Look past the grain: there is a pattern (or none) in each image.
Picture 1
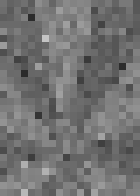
spokes from one point
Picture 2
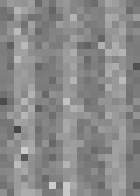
vertical stripes
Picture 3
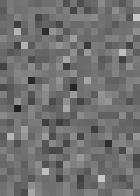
only noise
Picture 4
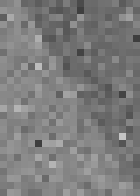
a sharp edge
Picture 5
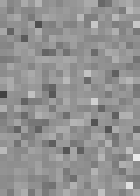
only noise
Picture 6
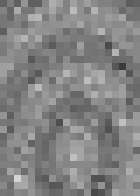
rings round one point
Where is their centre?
bottom middle
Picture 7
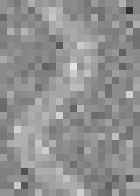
a wavy band
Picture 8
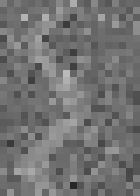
a wavy band
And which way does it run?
top to bottom
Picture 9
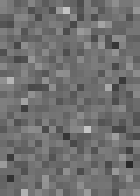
only noise
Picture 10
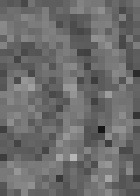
rings round one point
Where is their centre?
middle left
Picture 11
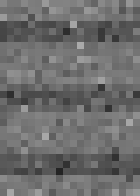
horizontal stripes
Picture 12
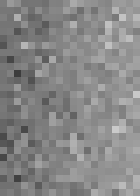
a smooth slope
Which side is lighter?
right
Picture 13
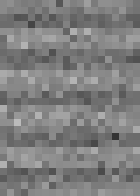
horizontal stripes
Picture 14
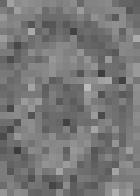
rings round one point
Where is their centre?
centre
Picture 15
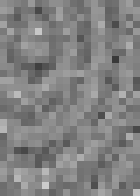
rings round one point
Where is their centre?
top left
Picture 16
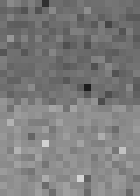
a sharp edge
